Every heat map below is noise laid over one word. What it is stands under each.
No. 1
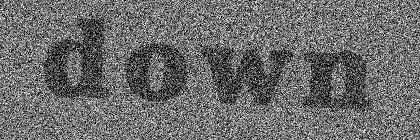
down
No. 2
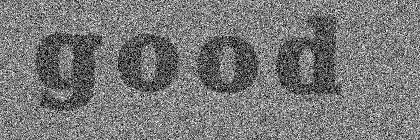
good
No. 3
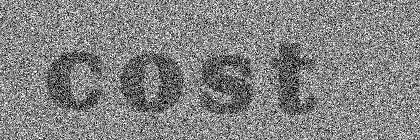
cost
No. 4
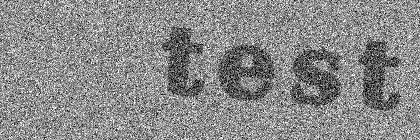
test
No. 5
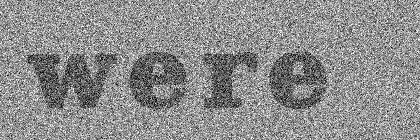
were
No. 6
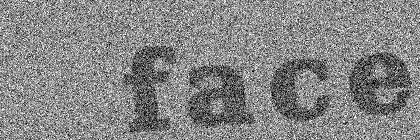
face
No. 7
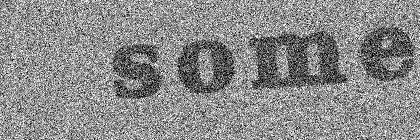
some
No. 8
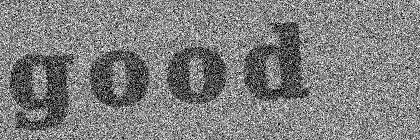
good
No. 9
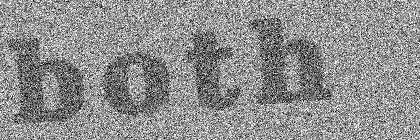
both
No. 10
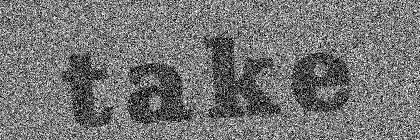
take
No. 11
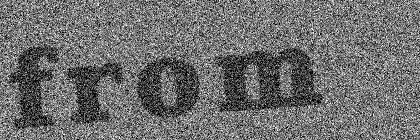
from
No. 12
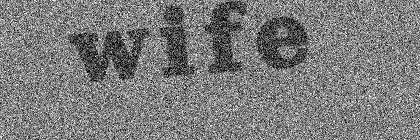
wife
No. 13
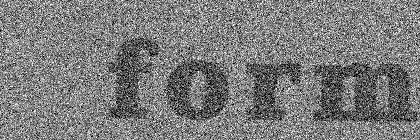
form
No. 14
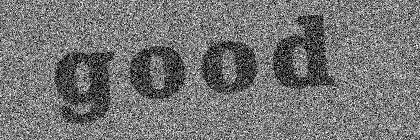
good
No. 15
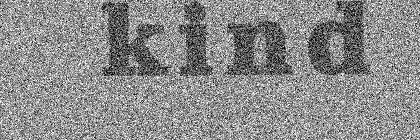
kind
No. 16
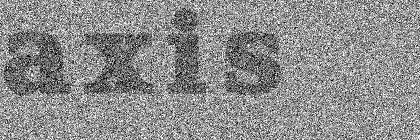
axis
